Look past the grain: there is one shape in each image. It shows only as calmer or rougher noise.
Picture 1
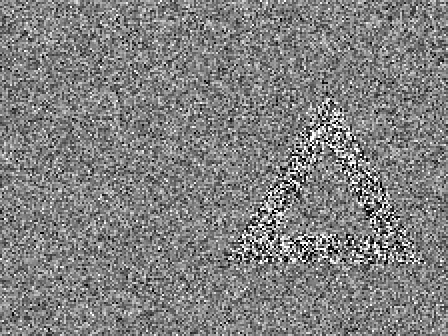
rough triangle frame
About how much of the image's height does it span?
half
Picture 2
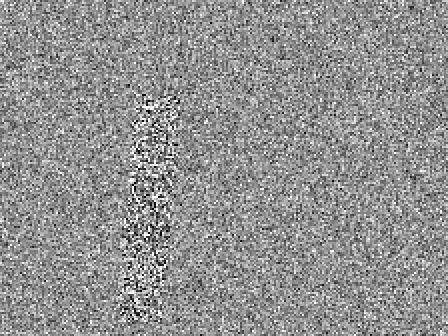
rough bar
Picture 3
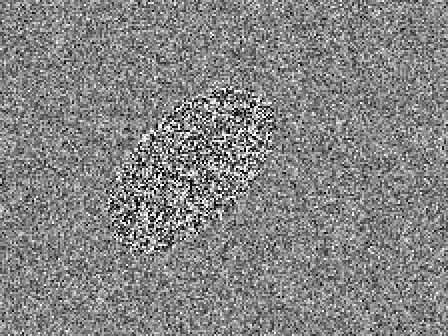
rough ellipse
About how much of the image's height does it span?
half
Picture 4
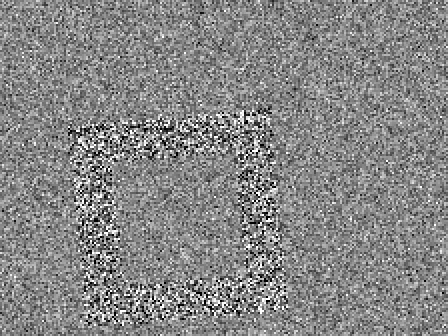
rough square frame
